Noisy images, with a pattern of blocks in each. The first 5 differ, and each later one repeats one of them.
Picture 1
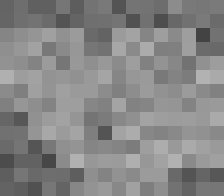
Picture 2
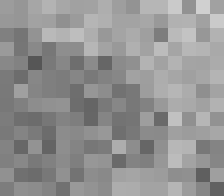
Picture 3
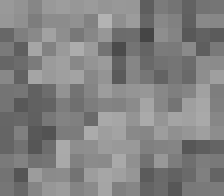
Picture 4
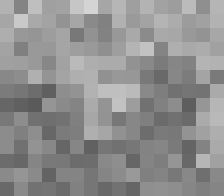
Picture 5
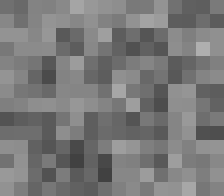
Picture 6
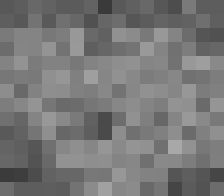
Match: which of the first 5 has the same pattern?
1
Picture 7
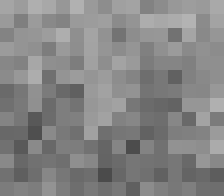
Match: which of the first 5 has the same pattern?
4
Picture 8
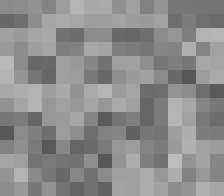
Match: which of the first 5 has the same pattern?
5
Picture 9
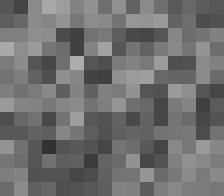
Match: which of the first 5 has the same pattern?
5
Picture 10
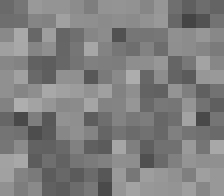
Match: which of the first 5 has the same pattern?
5
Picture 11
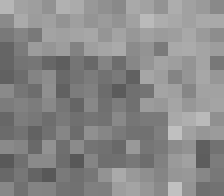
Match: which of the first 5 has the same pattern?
2
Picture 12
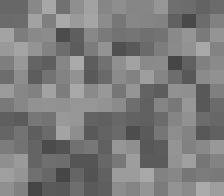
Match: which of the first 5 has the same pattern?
5
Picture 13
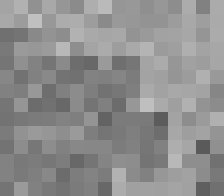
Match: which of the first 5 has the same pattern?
2
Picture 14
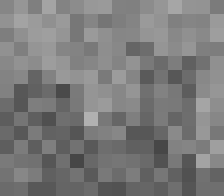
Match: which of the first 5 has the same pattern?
4
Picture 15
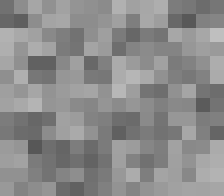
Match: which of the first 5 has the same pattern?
5
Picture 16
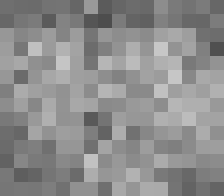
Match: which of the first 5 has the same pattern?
1
